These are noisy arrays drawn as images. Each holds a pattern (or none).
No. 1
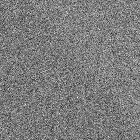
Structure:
a sharp edge
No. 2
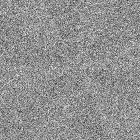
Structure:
spokes from one point
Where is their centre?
centre
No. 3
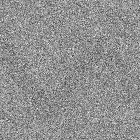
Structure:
a wavy band
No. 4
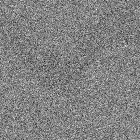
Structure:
a wavy band
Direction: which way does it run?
left to right
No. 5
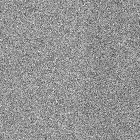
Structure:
a sharp edge
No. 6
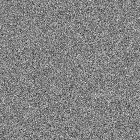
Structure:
only noise
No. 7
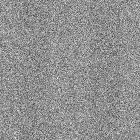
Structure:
vertical stripes
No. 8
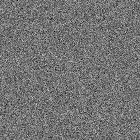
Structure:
only noise
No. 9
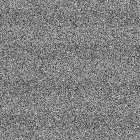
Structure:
horizontal stripes
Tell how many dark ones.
4
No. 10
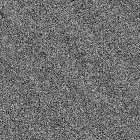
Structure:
diagonal stripes
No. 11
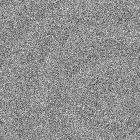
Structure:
rings round one point
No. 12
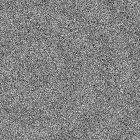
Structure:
rings round one point
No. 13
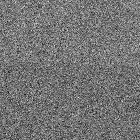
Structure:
a sharp edge
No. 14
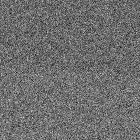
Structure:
a sharp edge
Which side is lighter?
bottom
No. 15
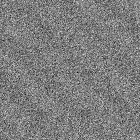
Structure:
diagonal stripes
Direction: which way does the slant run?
top left to bottom right
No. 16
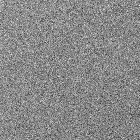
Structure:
a smooth slope
